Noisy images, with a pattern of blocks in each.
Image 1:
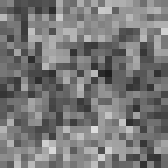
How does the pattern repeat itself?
the same after a half turn
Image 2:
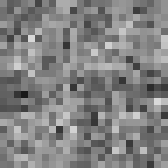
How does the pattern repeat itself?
mirrored about the diagonal from the top left
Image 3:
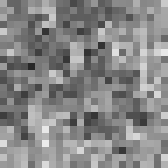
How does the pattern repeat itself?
mirrored about the diagonal from the top left
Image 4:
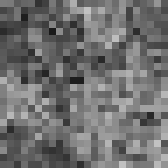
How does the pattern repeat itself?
mirrored about the diagonal from the top left
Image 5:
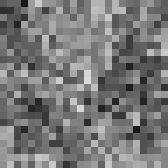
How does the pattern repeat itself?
no symmetry
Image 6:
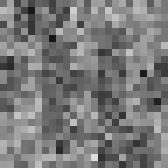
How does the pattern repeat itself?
the same after a half turn
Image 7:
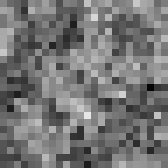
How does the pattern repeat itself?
mirrored about the diagonal from the bottom left
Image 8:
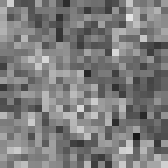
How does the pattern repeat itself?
mirrored about the diagonal from the bottom left
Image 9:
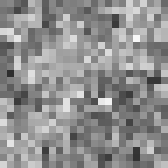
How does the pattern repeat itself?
mirrored about the diagonal from the top left
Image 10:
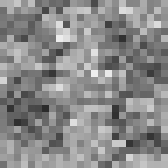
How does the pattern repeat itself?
the same after a half turn
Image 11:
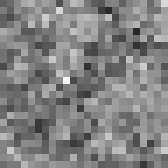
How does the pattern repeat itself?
mirrored about the diagonal from the bottom left
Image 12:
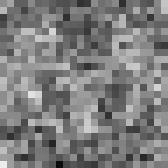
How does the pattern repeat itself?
left and right mirror each other
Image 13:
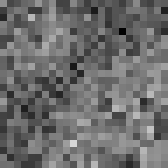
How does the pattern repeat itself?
mirrored about the diagonal from the top left
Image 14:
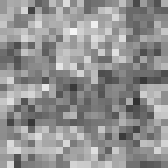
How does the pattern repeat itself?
no symmetry
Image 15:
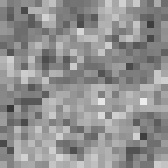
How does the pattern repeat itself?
no symmetry
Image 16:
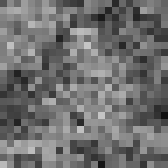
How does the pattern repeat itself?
no symmetry
